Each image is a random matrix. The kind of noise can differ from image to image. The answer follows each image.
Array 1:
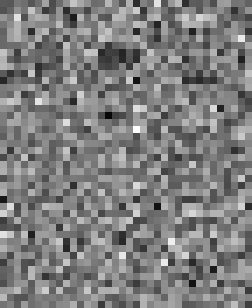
low rank plus noise
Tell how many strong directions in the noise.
five to eight
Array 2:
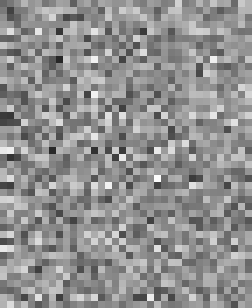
low rank plus noise
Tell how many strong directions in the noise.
two
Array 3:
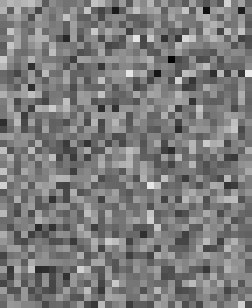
low rank plus noise
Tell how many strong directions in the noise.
five to eight
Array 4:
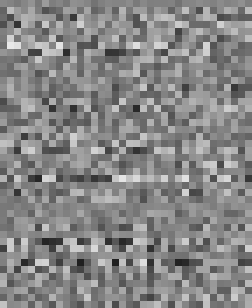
rows of uneven size
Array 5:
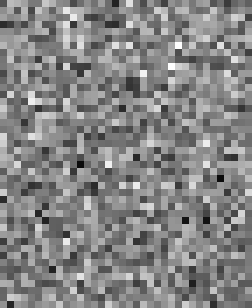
independent entries
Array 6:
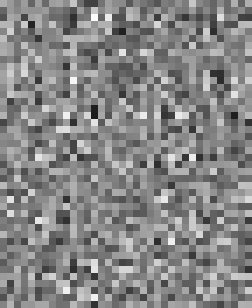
low rank plus noise
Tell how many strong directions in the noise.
three or four
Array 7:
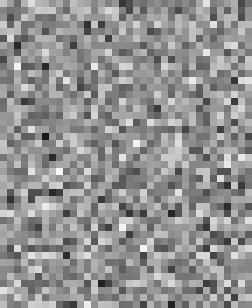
low rank plus noise
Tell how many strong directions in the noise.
one
